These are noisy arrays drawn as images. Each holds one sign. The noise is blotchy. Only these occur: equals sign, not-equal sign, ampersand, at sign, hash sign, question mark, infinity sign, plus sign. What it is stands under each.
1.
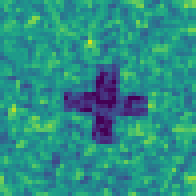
plus sign
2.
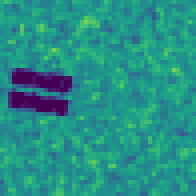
equals sign
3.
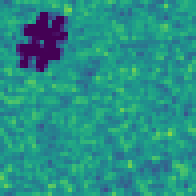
hash sign
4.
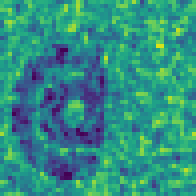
at sign
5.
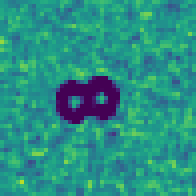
infinity sign
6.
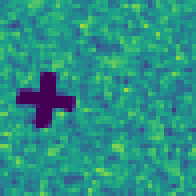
plus sign
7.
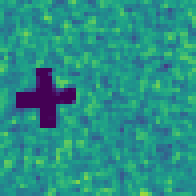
plus sign
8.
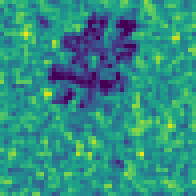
hash sign
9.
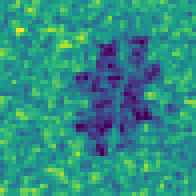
hash sign
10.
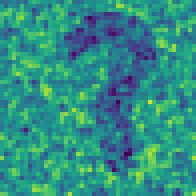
question mark
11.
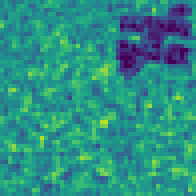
not-equal sign
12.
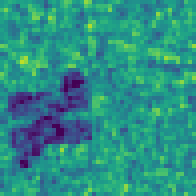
not-equal sign
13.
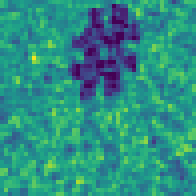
hash sign
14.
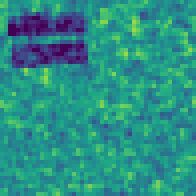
equals sign
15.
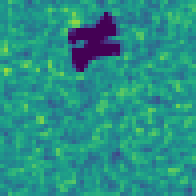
not-equal sign
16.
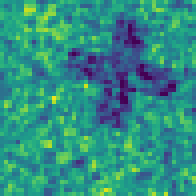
plus sign
